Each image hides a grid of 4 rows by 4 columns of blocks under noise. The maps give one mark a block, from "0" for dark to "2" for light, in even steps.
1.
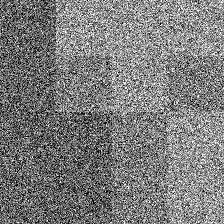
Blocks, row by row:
0 2 2 2
0 1 2 1
0 0 1 2
0 0 1 2
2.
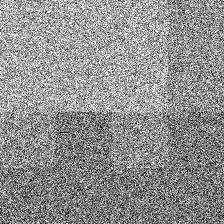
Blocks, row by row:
2 2 2 1
2 2 2 1
1 0 1 0
0 0 0 0
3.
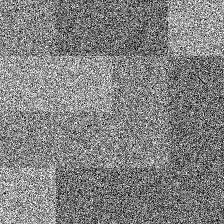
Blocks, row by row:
1 0 0 2
2 2 1 0
1 1 1 0
2 0 0 0
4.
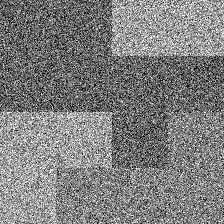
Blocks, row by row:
0 0 2 2
0 0 0 0
2 2 0 1
2 1 1 1
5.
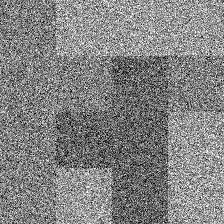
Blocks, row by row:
1 2 2 2
1 1 0 1
1 0 0 2
1 2 0 2
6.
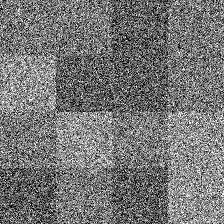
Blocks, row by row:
1 1 0 1
2 0 0 1
1 2 1 2
0 1 0 2
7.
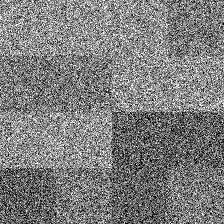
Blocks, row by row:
2 2 2 1
1 1 2 2
2 2 0 0
0 1 0 1
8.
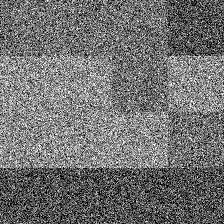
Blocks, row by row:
1 1 1 0
2 2 1 2
2 2 2 1
0 0 0 0
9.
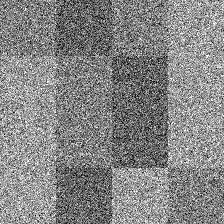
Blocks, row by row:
1 0 1 2
2 1 0 2
2 1 0 2
2 0 2 1
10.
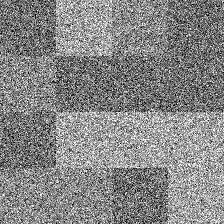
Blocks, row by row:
0 2 1 0
1 0 0 0
0 2 2 2
1 1 0 2
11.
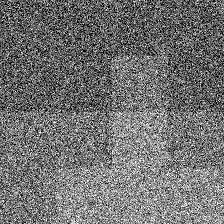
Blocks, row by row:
0 0 0 0
0 0 1 0
1 1 2 1
1 2 2 2
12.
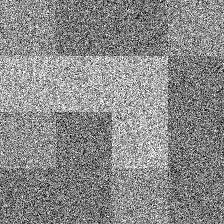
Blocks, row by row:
1 0 0 1
2 2 2 0
1 0 2 0
0 0 1 0
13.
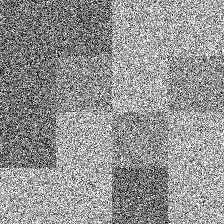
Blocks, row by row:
0 0 2 2
0 1 2 1
0 2 1 2
2 2 0 2
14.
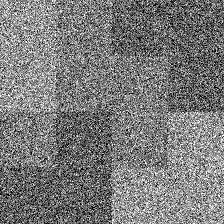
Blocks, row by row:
2 1 0 0
2 1 1 0
1 0 1 2
0 0 2 2
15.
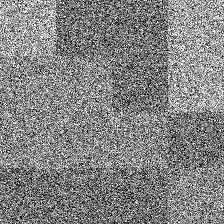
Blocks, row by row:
2 0 0 2
1 1 0 2
1 1 1 0
0 0 0 1
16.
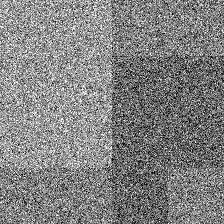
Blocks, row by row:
2 2 1 1
2 2 0 0
2 2 0 0
1 1 0 1
